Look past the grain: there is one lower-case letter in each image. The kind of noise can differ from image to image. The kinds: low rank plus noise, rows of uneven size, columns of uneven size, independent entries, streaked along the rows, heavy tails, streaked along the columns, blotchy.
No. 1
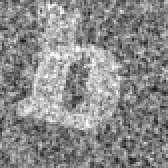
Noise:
blotchy
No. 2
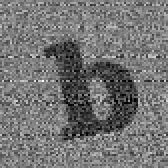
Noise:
rows of uneven size
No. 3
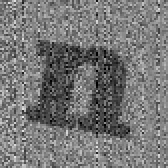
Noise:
columns of uneven size
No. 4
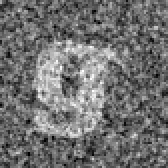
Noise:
blotchy
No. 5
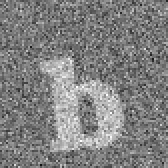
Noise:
independent entries
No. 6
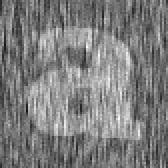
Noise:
streaked along the columns
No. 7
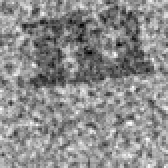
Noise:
blotchy
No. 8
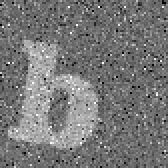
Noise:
heavy tails
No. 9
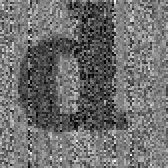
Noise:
columns of uneven size
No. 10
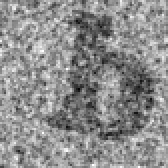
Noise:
blotchy
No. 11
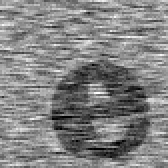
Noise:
streaked along the rows
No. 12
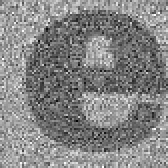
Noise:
low rank plus noise
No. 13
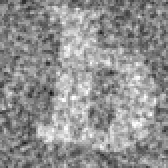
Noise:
blotchy
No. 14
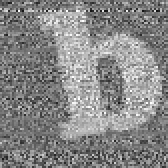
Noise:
rows of uneven size
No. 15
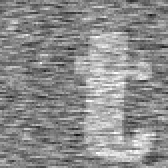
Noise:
streaked along the rows
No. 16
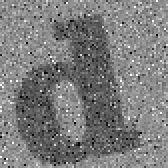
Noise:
heavy tails
